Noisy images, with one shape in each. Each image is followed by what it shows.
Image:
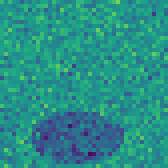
dark ellipse
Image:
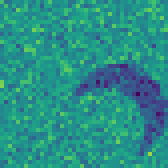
dark crescent
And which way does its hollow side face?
down and left
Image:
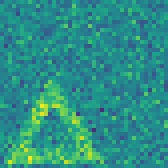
light triangle frame
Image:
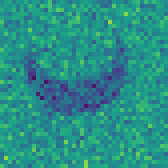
dark crescent
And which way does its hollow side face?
up
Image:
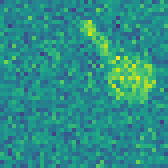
light lollipop
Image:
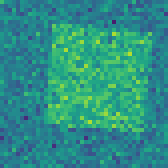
light square
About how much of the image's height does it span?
two thirds
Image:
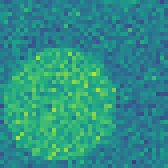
light disc
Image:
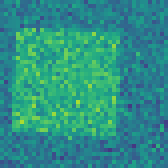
light square
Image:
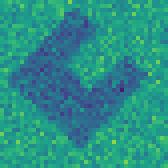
dark square with a notch
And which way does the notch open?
up and right
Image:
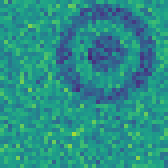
dark bullseye
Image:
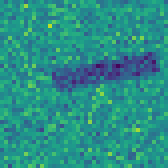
dark bar
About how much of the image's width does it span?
two thirds
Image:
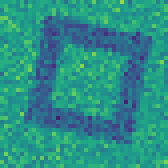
dark square frame
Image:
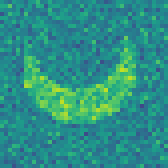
light crescent
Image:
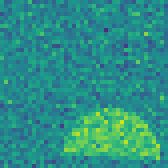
light half disc
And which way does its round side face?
up
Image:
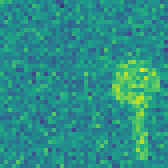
light lollipop
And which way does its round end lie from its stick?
up
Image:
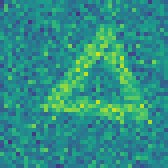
light triangle frame
